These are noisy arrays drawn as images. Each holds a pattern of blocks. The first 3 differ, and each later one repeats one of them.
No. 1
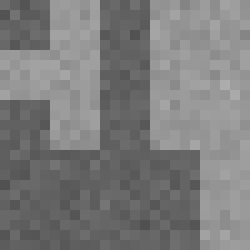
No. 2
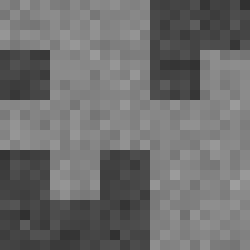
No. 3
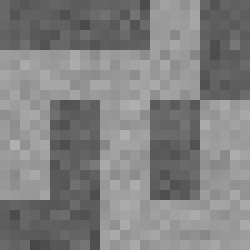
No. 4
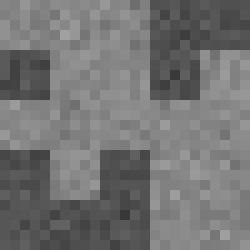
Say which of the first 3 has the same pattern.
2
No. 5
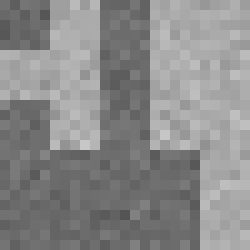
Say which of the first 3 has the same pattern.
1
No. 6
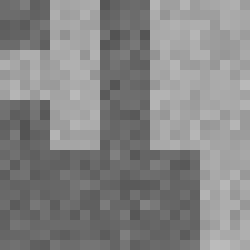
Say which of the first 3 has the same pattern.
1
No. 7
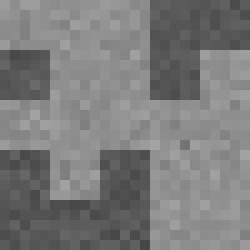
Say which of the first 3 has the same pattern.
2
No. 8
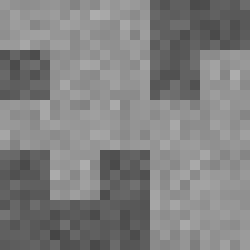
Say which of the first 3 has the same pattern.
2
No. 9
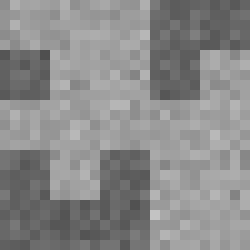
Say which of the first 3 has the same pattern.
2
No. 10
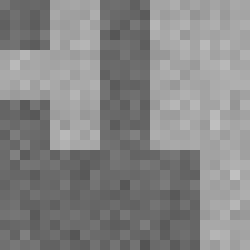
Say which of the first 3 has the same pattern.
1
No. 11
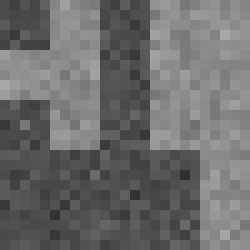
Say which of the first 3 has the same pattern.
1
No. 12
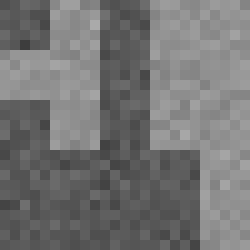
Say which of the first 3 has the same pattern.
1
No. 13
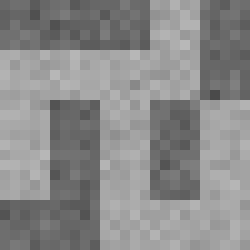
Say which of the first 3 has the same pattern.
3
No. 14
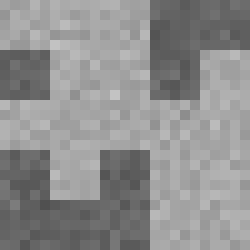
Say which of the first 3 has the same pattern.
2
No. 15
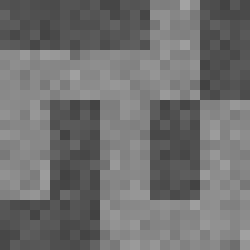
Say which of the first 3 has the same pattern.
3
